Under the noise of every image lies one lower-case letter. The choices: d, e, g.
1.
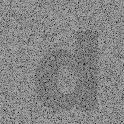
d
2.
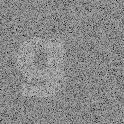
g
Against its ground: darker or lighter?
lighter
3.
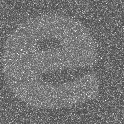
e
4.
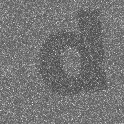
d
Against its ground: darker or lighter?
darker
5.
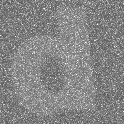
d
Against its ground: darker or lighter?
lighter
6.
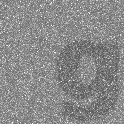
g
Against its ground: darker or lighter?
darker
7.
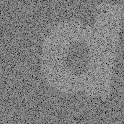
d
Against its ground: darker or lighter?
lighter
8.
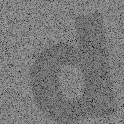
d
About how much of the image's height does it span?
nearly all
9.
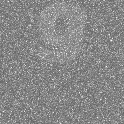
g
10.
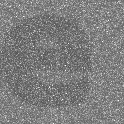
e
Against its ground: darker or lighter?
darker
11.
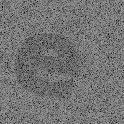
e
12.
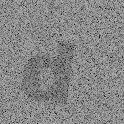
d
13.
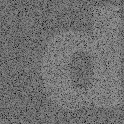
d
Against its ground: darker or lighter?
lighter
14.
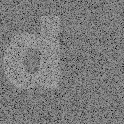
d
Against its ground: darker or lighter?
lighter
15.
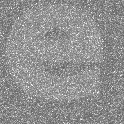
e
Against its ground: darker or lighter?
lighter
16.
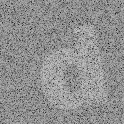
d
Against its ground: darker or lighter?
lighter
